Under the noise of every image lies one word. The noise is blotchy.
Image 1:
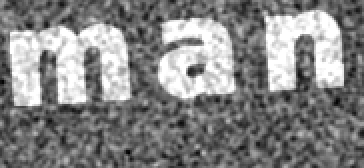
man
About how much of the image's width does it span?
nearly all
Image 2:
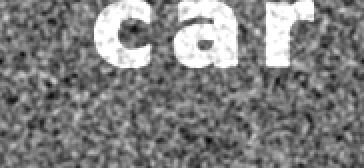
car
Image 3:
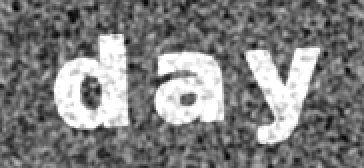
day
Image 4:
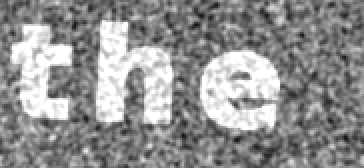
the
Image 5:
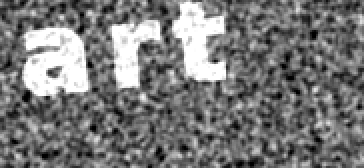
art
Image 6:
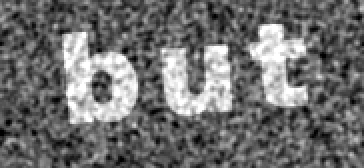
but
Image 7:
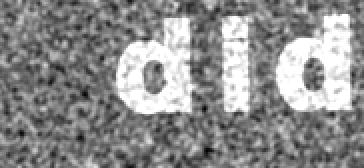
did
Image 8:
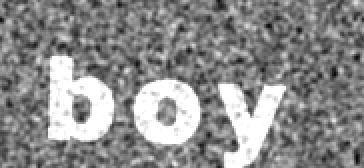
boy
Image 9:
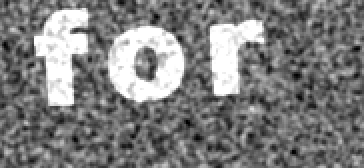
for
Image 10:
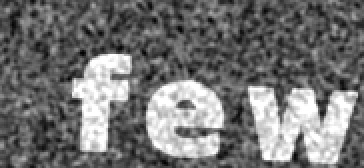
few
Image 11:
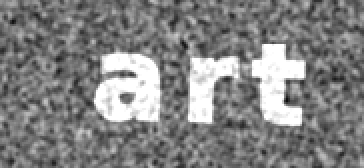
art
